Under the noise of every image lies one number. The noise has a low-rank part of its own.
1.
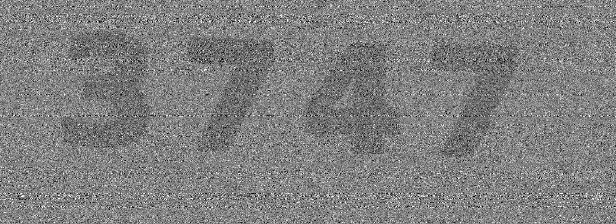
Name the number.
3747
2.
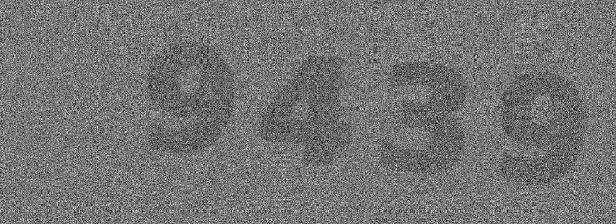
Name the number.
9439
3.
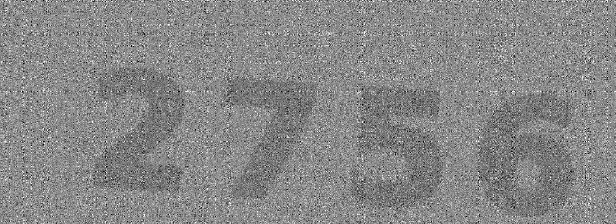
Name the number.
2756
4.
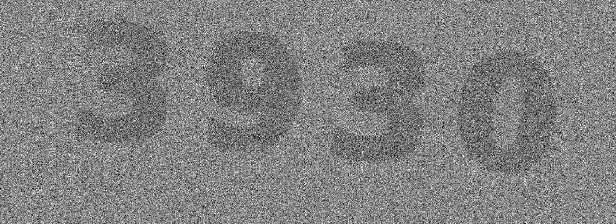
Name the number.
3930
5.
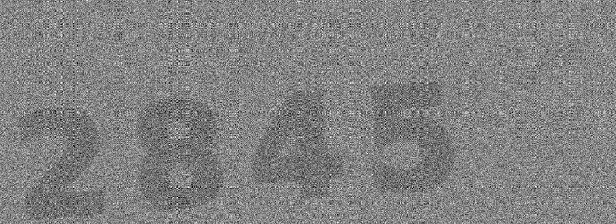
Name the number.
2845
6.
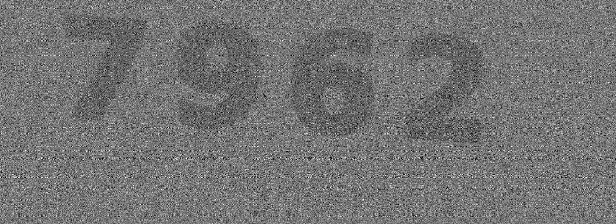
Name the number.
7962
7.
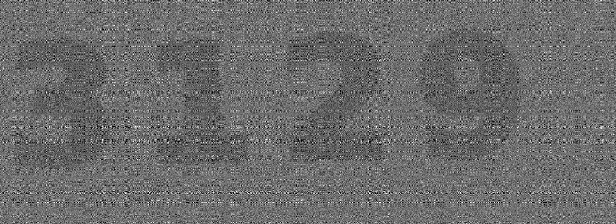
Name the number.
3129
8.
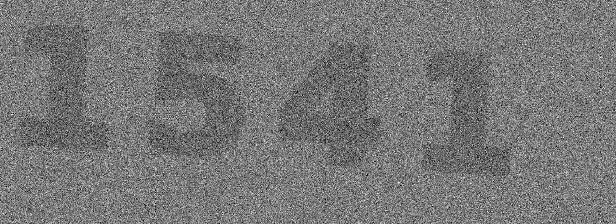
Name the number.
1541
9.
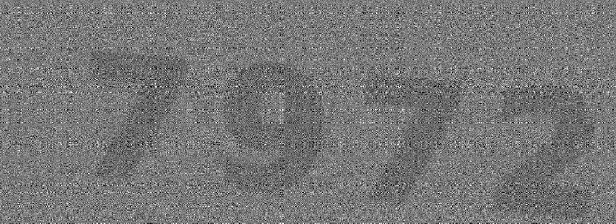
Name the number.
7972
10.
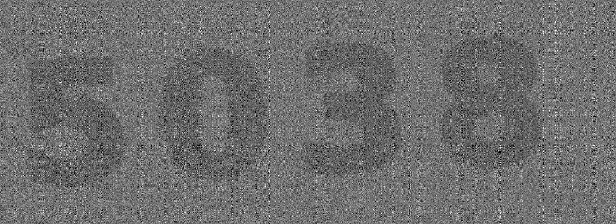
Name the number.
5038
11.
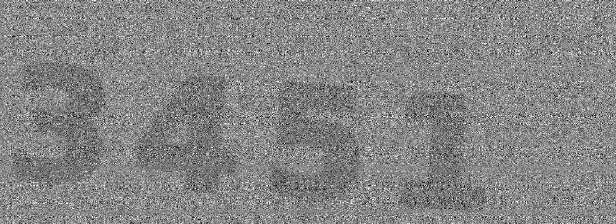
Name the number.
3451
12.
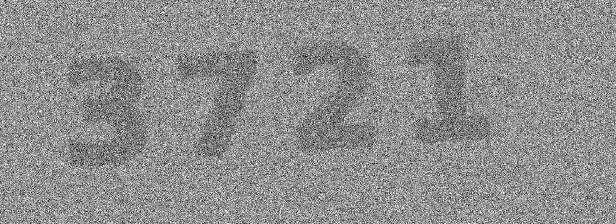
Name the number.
3721
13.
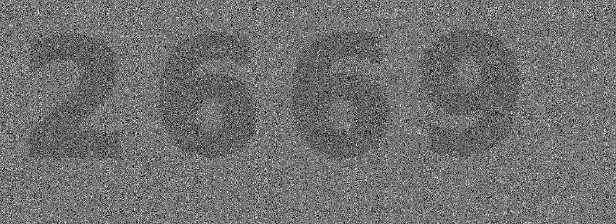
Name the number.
2669
